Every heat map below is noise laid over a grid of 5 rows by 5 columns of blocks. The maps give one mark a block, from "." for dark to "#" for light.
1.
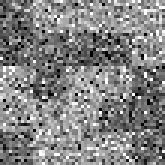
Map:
. # # # #
. . . . #
# . # # .
# # # . .
. # # # .
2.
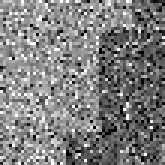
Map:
# # # # .
# # # . .
# # # . .
# # # . .
# # . . .
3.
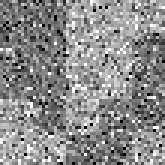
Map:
. . # # #
. . # # .
. . # # .
# . # . .
# # . . #
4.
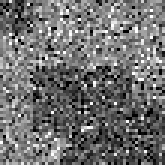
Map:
. # # # #
# # # # #
# . . . #
# . . . .
# # . . .
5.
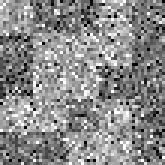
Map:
# . . # .
. # # # .
. # # . .
# # . # .
. . # # .
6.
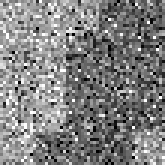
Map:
# # # . .
# # . . .
# # . . .
# # . . .
# . . . #
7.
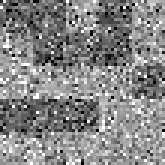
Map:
. . # . #
# . . . #
# # # # .
. . . # #
# # # # #
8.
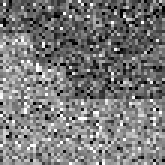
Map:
. . . . .
# . . . .
# # . . .
# # # # #
# # # # #
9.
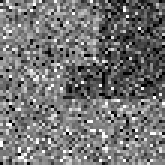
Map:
# # # . .
# # # . .
# # . . .
# # # # #
# # # # #
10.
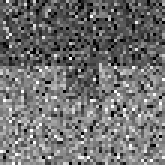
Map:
. . . . .
. . . . .
# # . # #
# # # # #
# # # # #
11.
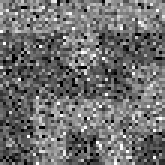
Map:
# # # # #
. . # . .
. . . . #
. # # # #
. # . # .
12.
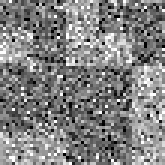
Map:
. . # . .
# . # # .
. . . . #
. . . . #
# # . . #
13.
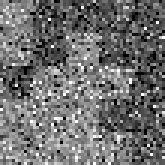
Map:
# . . . .
# . # . .
. # # # .
# # # . .
# # # # .
